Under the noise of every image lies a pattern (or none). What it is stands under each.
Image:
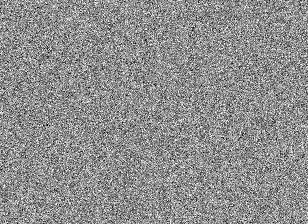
only noise
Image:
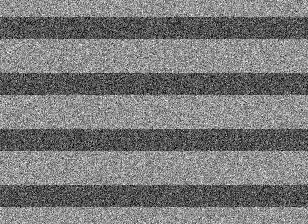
horizontal stripes
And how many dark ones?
4
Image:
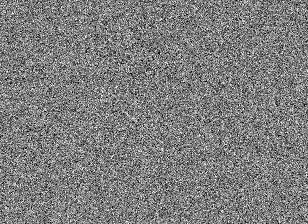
only noise
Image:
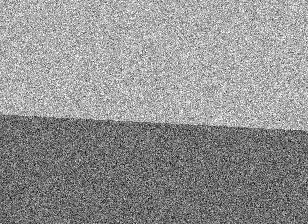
a sharp edge
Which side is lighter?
top
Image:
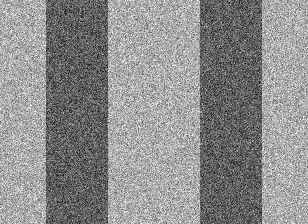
vertical stripes
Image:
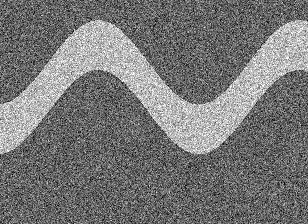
a wavy band
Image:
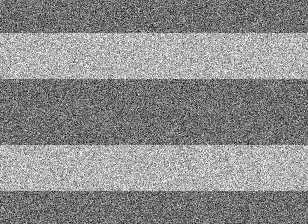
horizontal stripes
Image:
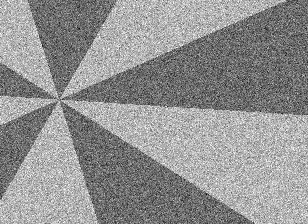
spokes from one point
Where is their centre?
middle left
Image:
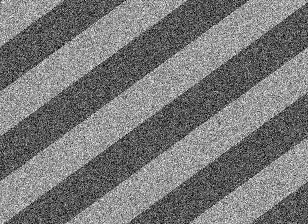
diagonal stripes
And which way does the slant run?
bottom left to top right
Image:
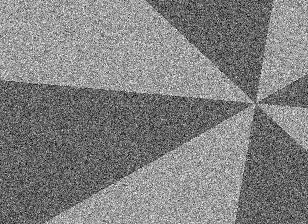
spokes from one point
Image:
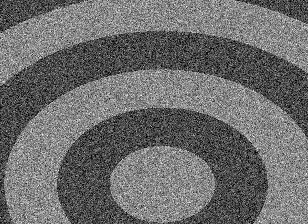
rings round one point
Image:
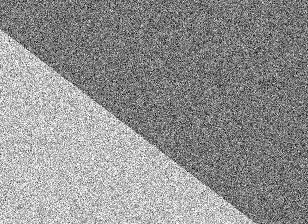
a sharp edge
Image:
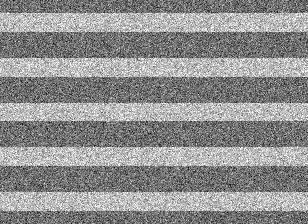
horizontal stripes
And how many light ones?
5
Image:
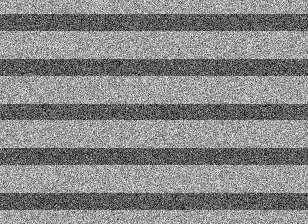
horizontal stripes
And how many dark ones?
5
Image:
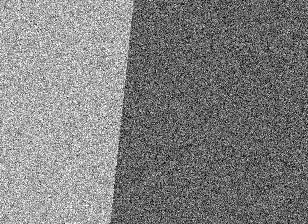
a sharp edge
